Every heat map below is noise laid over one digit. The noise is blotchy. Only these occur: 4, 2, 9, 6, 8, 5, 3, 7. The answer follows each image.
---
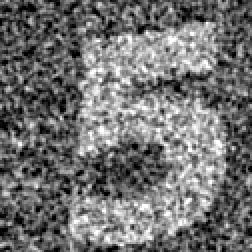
light 5
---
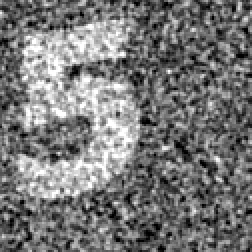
light 5
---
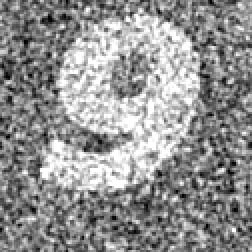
light 9
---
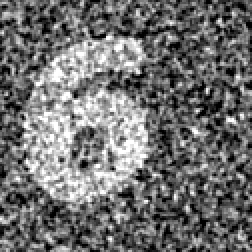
light 6
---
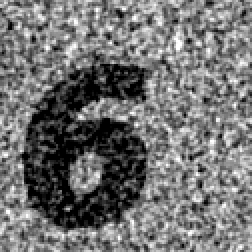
dark 6
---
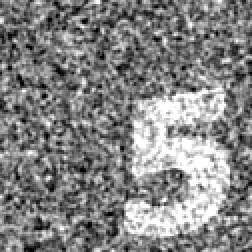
light 5
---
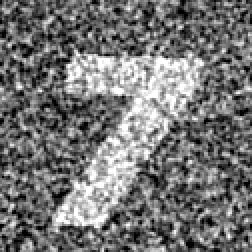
light 7
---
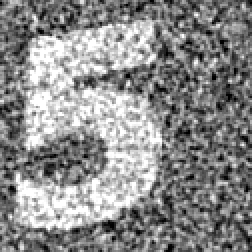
light 5
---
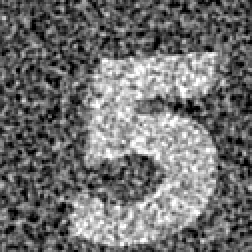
light 5
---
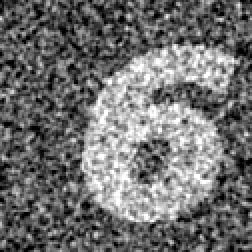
light 6
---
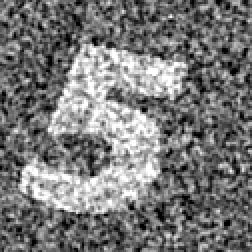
light 5
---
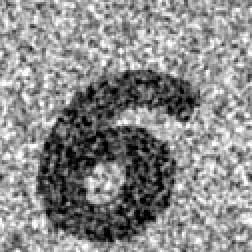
dark 6
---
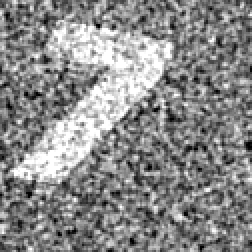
light 7
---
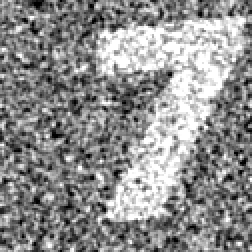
light 7
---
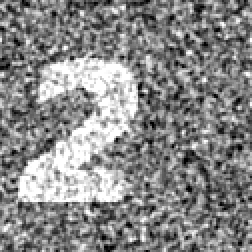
light 2
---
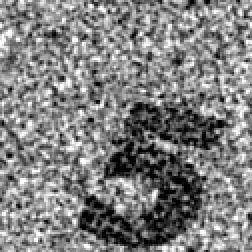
dark 5
